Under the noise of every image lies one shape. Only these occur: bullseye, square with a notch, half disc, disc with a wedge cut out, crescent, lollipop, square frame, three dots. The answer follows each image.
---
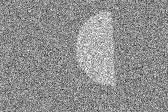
half disc
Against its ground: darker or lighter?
lighter
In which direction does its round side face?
left
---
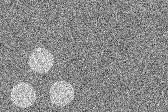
three dots
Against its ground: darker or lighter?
lighter
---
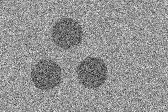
three dots
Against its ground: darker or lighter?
darker
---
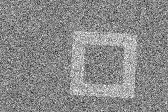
square frame
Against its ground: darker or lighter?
lighter
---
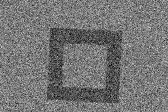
square frame
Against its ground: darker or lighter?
darker
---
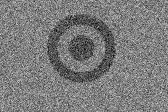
bullseye
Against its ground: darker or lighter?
darker
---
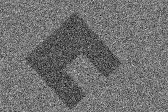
square with a notch
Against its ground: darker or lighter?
darker
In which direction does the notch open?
down and right
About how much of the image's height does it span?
nearly all
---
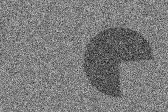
disc with a wedge cut out
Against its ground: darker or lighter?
darker
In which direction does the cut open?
down and right
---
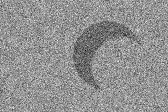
crescent
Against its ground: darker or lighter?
darker
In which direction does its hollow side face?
down and right
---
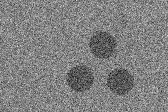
three dots
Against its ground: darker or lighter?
darker
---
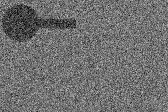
lollipop
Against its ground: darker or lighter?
darker
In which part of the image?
top left
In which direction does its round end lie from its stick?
left
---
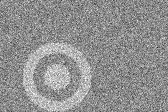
bullseye
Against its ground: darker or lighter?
lighter
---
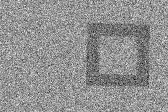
square frame
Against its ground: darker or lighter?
darker
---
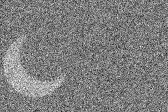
crescent
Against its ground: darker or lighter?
lighter
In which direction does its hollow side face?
up and right
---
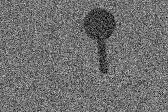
lollipop
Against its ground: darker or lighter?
darker
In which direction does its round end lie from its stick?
up
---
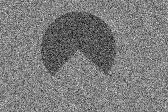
disc with a wedge cut out
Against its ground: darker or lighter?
darker
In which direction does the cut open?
down
